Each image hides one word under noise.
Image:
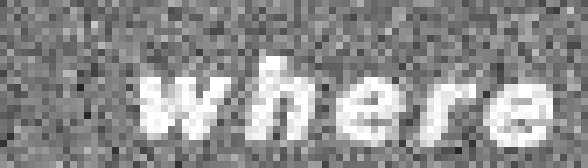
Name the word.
where
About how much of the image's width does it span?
two thirds
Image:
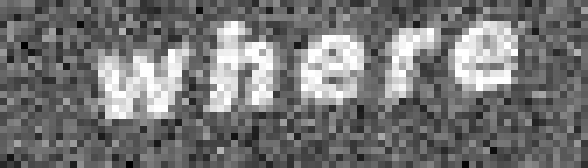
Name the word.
where
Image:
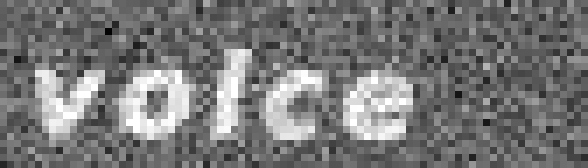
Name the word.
voice
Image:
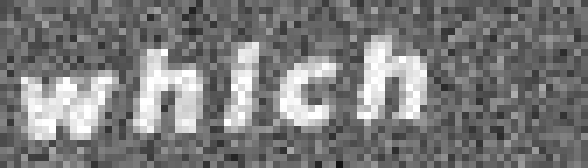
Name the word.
which
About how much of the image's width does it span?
two thirds
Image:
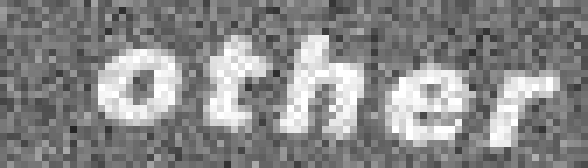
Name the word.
other
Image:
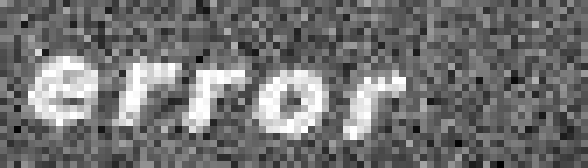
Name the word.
error
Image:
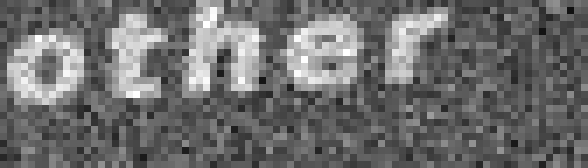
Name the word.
other
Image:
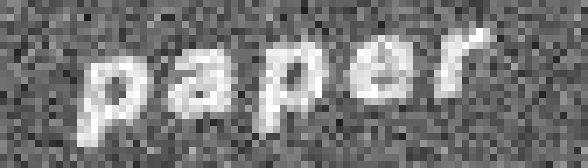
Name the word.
paper
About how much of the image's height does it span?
two thirds
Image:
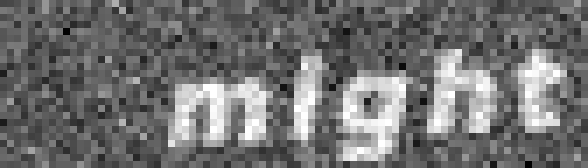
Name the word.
might
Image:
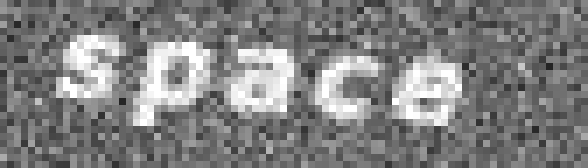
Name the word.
space
